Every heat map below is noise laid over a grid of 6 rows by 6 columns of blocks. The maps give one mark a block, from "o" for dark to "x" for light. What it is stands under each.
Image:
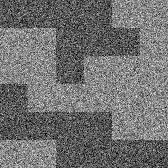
o o o o x x
x x o o o x
x x o x x x
o x x x x x
o o o o x x
x x o o o o
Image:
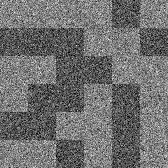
x x x x o x
o o o x x o
x x o o x x
x o o x o x
o o x x o x
x x o x o x
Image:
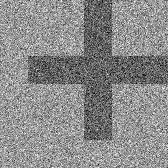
x x x o x x
x x x o x x
x o o o o o
x x x o x x
x x x o x x
x x x x x x
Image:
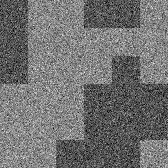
o x x o o x
o x x x x x
o x x x o x
x x x o o o
x x x o o o
x x o o o x
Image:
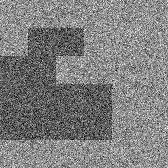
x x x x x x
x o o x x x
o o x x x x
o o o o x x
o o o o x x
x x x x x x
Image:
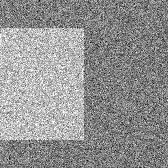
o o o o o o
x x x o o o
x x x o o o
x x x o o o
x x x o o o
o o o o o o
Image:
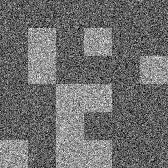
o o o o o o
o x o x o o
o x o o o x
o o x x o o
o o x o o o
x o x x o o
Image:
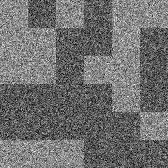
x o x o x x
x x o o x o
x x o x x o
o o o o x o
o o o o o x
x x x o o o
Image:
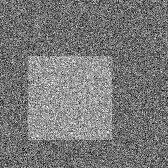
o o o o o o
o o o o o o
o x x x o o
o x x x o o
o x x x o o
o o o o o o
